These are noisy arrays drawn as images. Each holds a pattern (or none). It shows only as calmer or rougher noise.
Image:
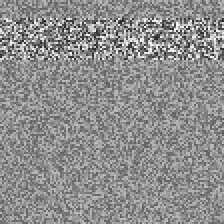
one horizontal stripe
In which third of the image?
top
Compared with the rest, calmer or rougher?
rougher
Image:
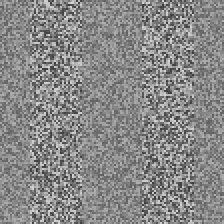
vertical stripes
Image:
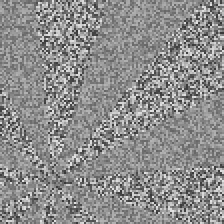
spokes from one point
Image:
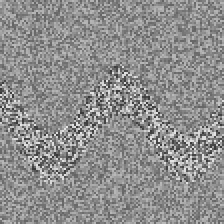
a wavy band
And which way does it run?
left to right
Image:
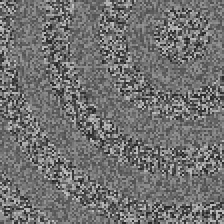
rings round one point
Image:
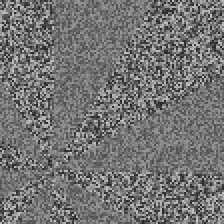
spokes from one point
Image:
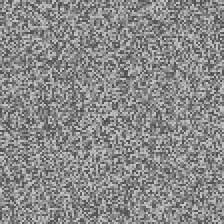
only noise
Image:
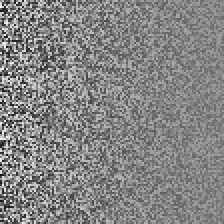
a smooth slope
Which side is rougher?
left
